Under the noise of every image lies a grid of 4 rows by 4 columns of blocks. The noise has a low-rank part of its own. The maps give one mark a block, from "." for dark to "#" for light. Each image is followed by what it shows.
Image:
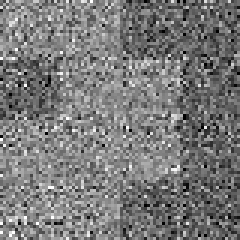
# # . .
. # # .
# # # .
# # . .
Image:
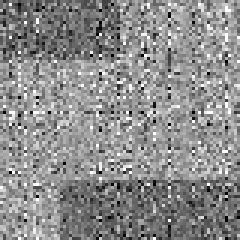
. . # #
# # # #
# # # #
# . . .
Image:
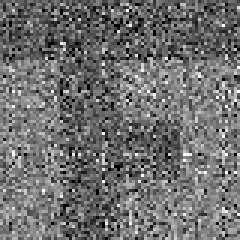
. . . .
# . # #
# . . #
# . # #
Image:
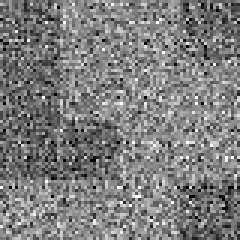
. # # .
. # # #
. . # #
# # # .
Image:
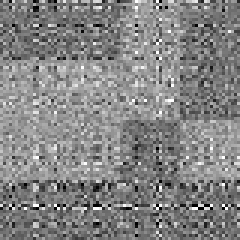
. . # .
# # # .
# # . #
. . . .
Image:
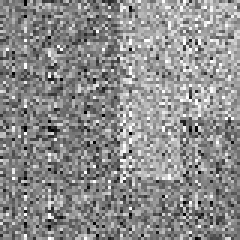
. . # #
. . # #
. . # .
. . . .
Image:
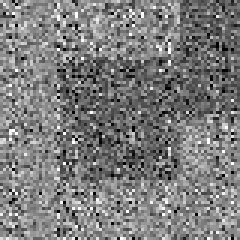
# # # .
# . . .
# . . #
# # # #
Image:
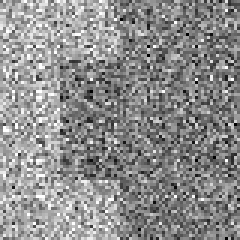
# # . .
# . . .
# . . .
# # . .
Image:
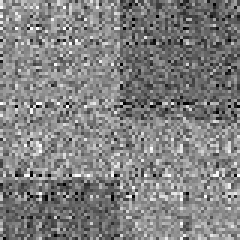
# # . .
# # . .
# # # #
. . # #
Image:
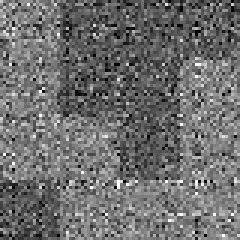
# . . .
# . . #
# # . #
. # # #
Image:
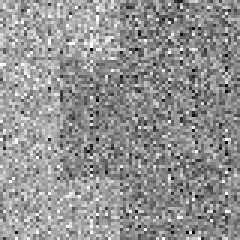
# # . .
# . . .
# . . .
# # . .
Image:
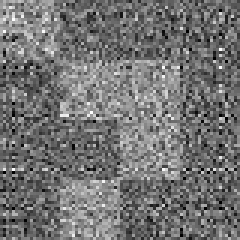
# . . .
. # # .
. . # .
. # . .
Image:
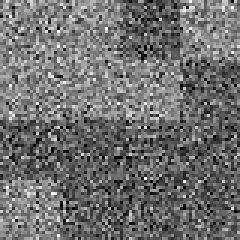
# # . #
# # # .
. . . .
# . . .
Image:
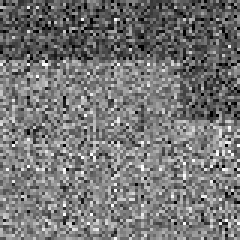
. . . .
# # # .
# # # #
# # # #
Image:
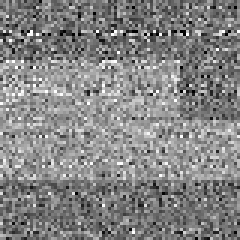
. . . .
# # # .
# # # #
. . . .
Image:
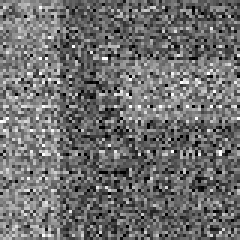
# . . .
# . # #
# . . .
# . . .
